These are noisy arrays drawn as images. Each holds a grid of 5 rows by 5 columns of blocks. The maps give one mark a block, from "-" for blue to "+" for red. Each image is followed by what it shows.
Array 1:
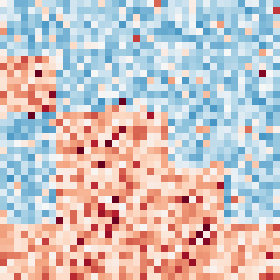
-----
+----
-++--
-+++-
+++++
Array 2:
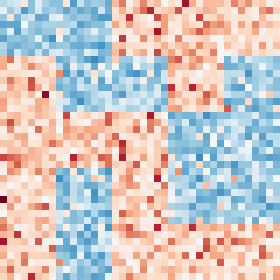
--+++
+--+-
+++--
+-+--
+-+++
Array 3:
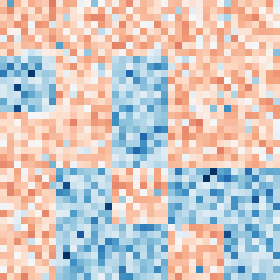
+++++
-+-++
++-++
+-+--
+--+-
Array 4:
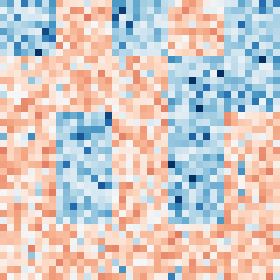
-+-+-
+++--
+-+-+
+-+-+
+++++
